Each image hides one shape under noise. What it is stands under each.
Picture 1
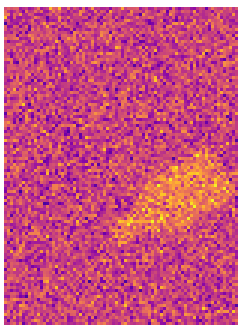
bottle
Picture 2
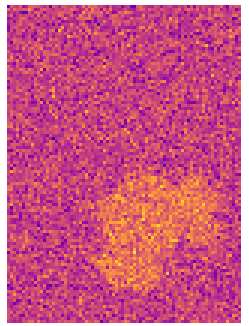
car
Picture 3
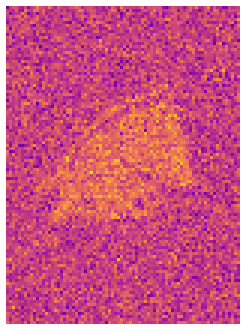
chess knight
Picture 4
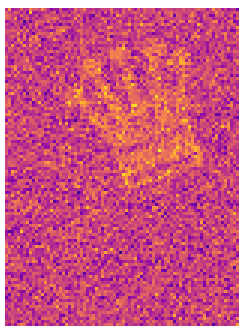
chess queen
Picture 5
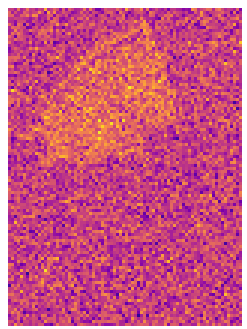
chess knight
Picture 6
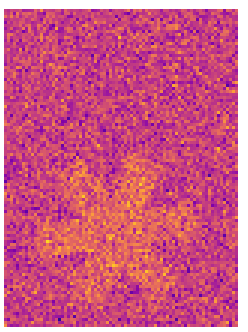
asterisk
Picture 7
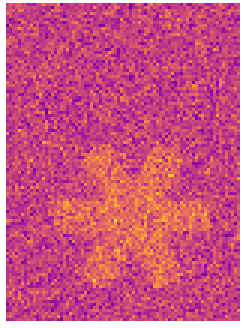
asterisk
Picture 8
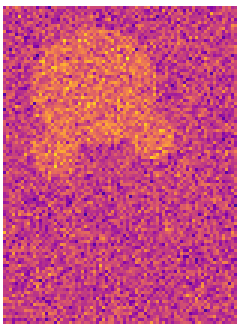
bear's head
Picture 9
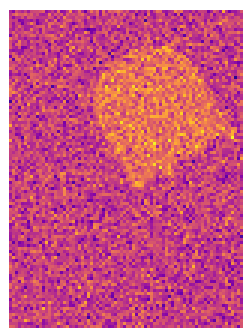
ghost
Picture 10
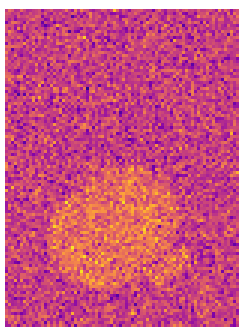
apple
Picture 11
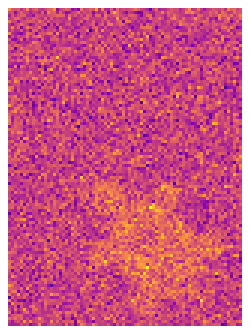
turtle
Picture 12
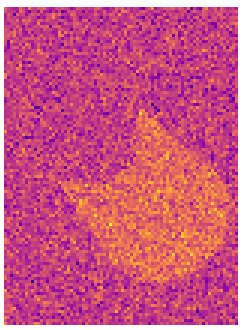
cat's head
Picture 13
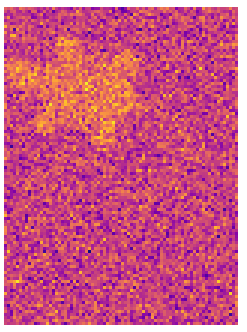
turtle
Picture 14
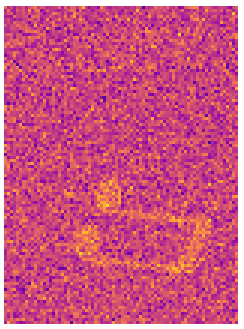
pair of musical notes
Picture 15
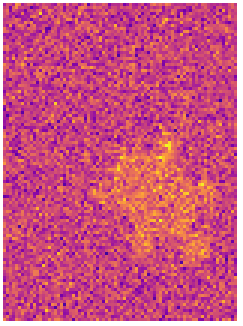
turtle
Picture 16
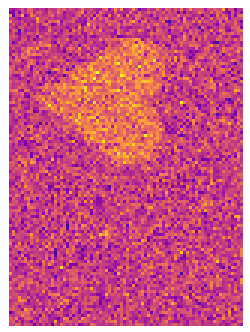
heart
